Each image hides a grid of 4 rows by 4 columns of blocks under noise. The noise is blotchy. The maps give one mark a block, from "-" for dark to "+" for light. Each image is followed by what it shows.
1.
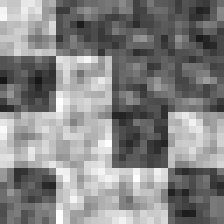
+ - - -
- + - -
+ + - +
- + + -
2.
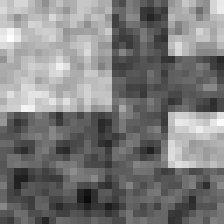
+ + - +
+ + - -
- - - +
- - - -
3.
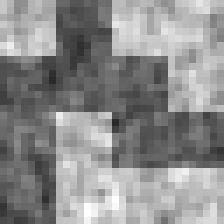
+ - + +
- - - +
- + - -
- + + +
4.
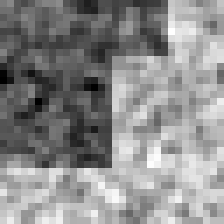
- - - +
- - + +
- - + +
+ + + +
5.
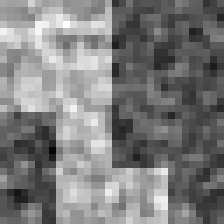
+ + - -
+ + - -
- + - -
- + + -
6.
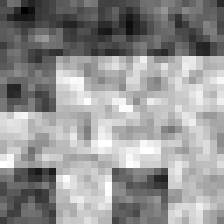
- - - -
- + + +
+ + + +
- + - +
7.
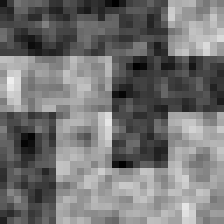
- - - +
+ + - -
- + - +
- + + +
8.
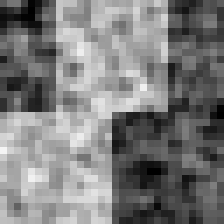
- + + -
- + + -
+ + - -
+ + - -
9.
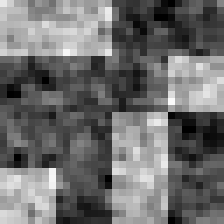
+ + - -
- - - +
- - + -
+ - + -
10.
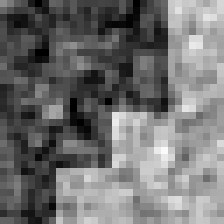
- - - +
- - - +
- - + +
- + + +
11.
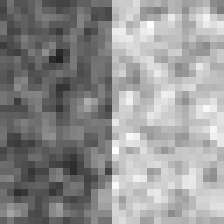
- - + +
- - + +
- - + +
- - + +
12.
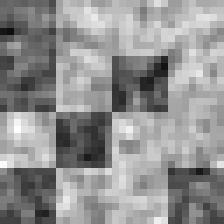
- + + +
- + - +
+ - + +
- + + -
